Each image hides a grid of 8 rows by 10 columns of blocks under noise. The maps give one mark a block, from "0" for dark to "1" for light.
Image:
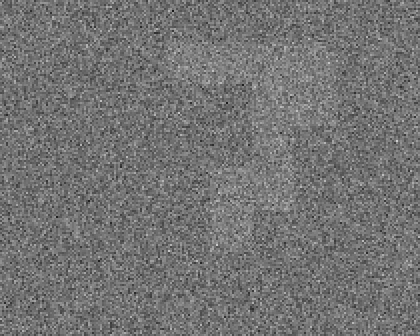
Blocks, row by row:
0000000000
0000111100
0000001100
0000001000
0000011000
0000010000
0000000000
0000000000
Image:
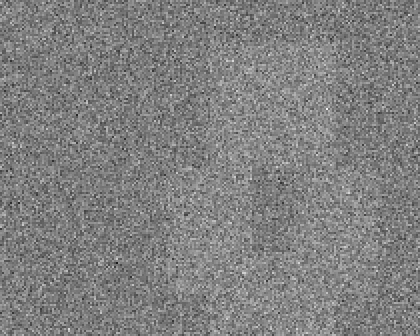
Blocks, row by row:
0000000000
0000011100
0000011100
0000011100
0000110110
0000110110
0000111110
0000011100
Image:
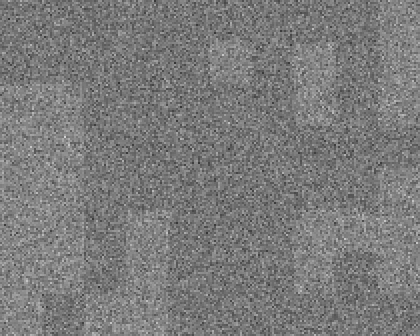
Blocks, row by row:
0000000001
0000010101
1100000101
1100000000
1100000001
1101000111
1101000101
1011000000
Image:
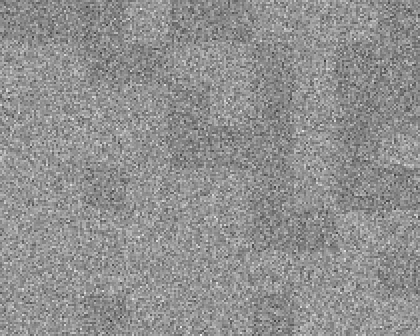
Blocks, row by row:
0001001110
1100110100
1111010100
1111000101
1101110100
1111110011
1111111110
1101110111
